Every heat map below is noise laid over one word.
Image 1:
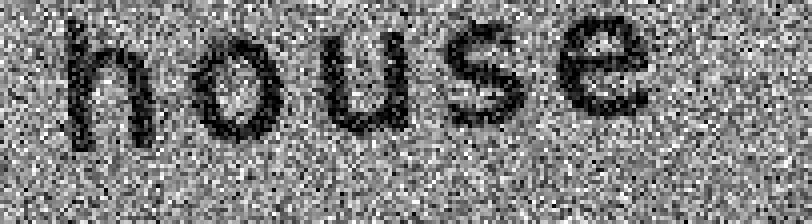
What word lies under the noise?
house
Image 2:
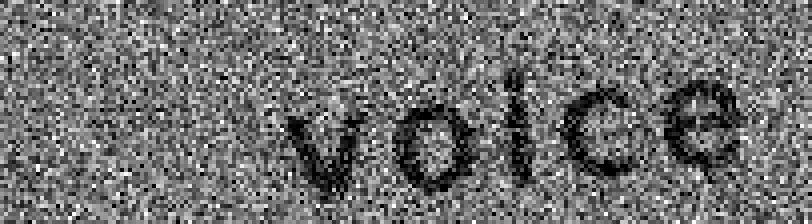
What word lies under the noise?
voice
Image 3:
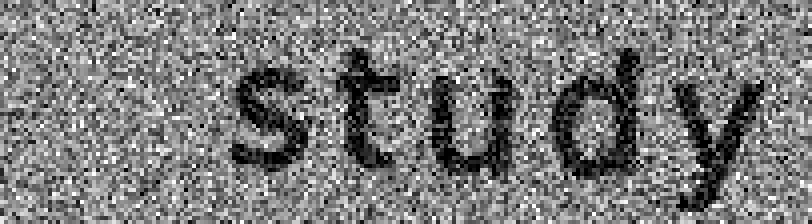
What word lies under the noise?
study
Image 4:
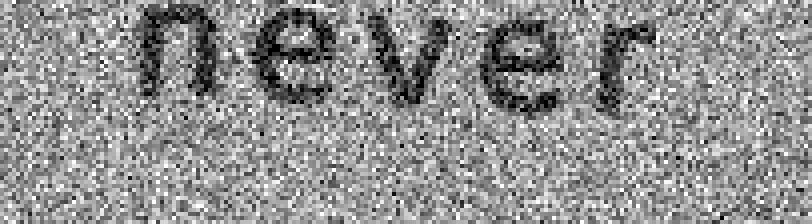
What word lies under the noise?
never
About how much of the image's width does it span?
two thirds
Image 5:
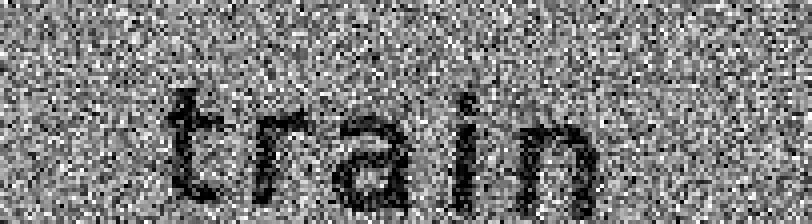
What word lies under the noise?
train
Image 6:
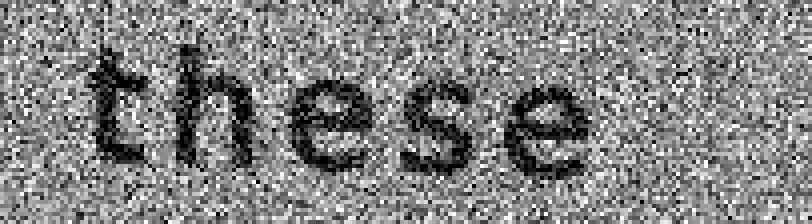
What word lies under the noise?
these
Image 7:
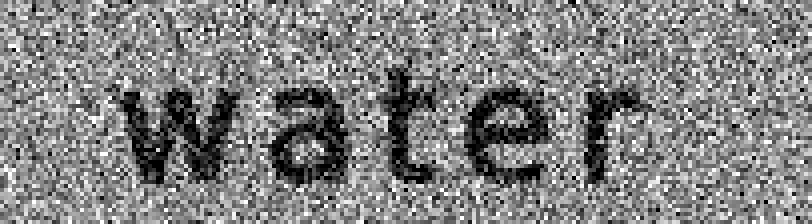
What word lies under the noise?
water
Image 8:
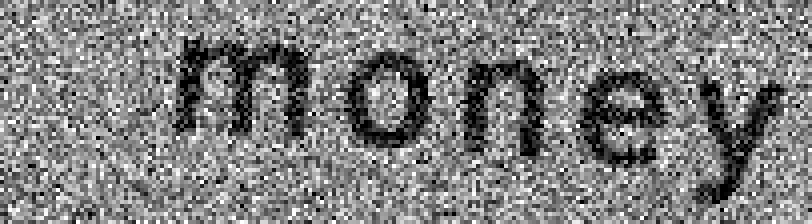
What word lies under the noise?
money
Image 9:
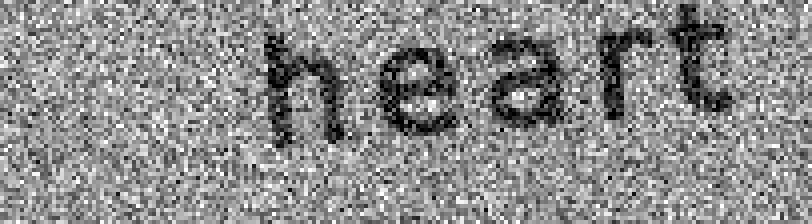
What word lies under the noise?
heart
